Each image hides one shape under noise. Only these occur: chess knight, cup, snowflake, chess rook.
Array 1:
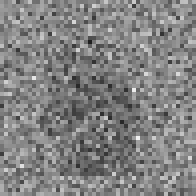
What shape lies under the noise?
chess knight
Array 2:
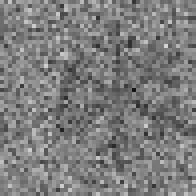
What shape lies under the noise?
snowflake
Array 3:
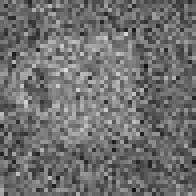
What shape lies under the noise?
cup
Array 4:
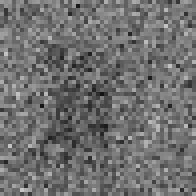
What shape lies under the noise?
chess rook
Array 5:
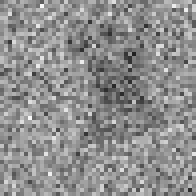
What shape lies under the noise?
chess rook
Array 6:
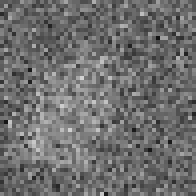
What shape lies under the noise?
chess knight
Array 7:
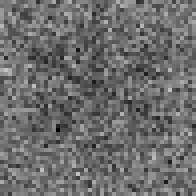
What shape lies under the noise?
snowflake
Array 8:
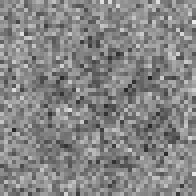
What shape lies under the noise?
snowflake
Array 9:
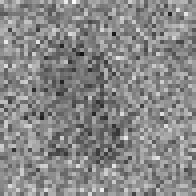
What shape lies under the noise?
chess knight
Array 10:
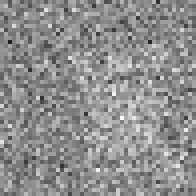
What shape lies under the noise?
chess rook
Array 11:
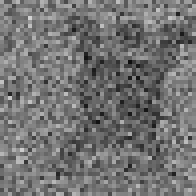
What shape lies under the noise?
chess rook
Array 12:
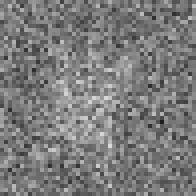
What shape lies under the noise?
chess rook
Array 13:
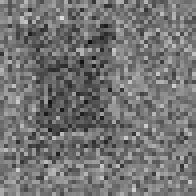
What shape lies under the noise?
chess rook
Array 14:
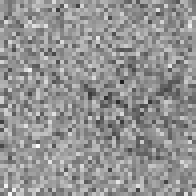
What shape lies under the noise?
snowflake
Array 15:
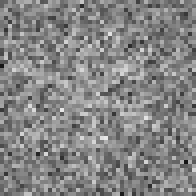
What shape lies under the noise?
snowflake
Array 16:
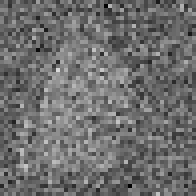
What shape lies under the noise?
chess knight
